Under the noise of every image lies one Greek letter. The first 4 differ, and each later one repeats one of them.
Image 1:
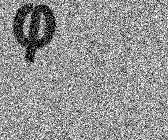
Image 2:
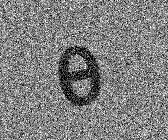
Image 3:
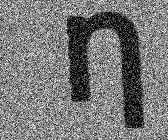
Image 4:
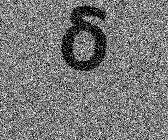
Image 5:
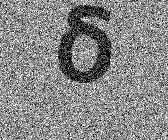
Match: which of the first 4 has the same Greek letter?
4
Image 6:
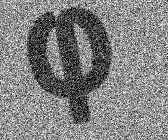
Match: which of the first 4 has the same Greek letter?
1
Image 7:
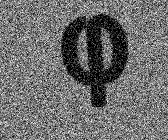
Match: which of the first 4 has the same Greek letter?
1
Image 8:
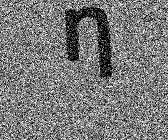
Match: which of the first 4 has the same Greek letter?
3
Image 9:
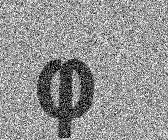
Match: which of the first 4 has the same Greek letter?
1
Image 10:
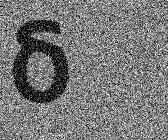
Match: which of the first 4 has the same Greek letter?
4
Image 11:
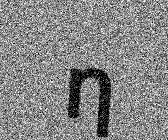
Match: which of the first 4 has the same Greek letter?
3
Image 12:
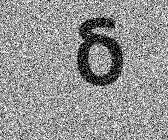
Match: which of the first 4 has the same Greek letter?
4
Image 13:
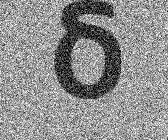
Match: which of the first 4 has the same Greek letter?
4
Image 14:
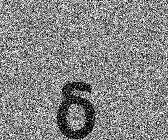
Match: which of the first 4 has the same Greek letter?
4
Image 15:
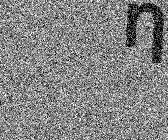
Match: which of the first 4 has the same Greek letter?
3
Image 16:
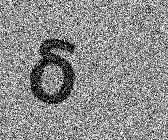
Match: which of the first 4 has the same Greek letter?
4
